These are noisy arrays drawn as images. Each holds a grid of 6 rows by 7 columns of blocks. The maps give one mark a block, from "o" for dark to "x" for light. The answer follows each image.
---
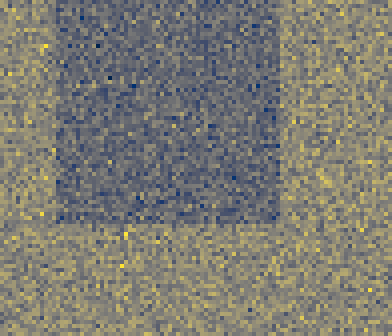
x o o o o x x
x o o o o x x
x o o o o x x
x o o o o x x
x x x x x x x
x x x x x x x
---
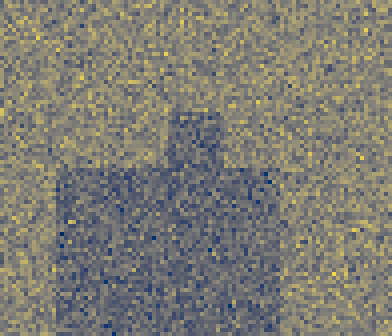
x x x x x x x
x x x x x x x
x x x o x x x
x o o o o x x
x o o o o x x
x o o o o x x
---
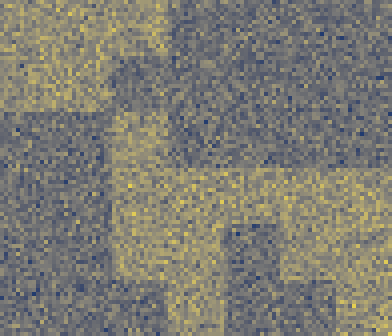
x x x o o o o
x x o o o o o
o o x o o o o
o o x x x x x
o o x x o x x
o o o x o o x
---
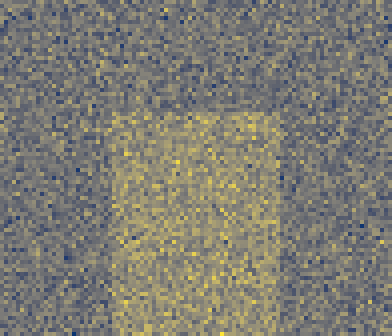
o o o o o o o
o o o o o o o
o o x x x o o
o o x x x o o
o o x x x o o
o o x x x o o
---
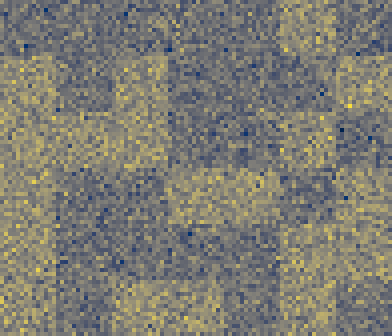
o o o o o x o
x o x o o o x
x x x o o x o
x o o x x o x
x o o o o x x
x o x x o x o
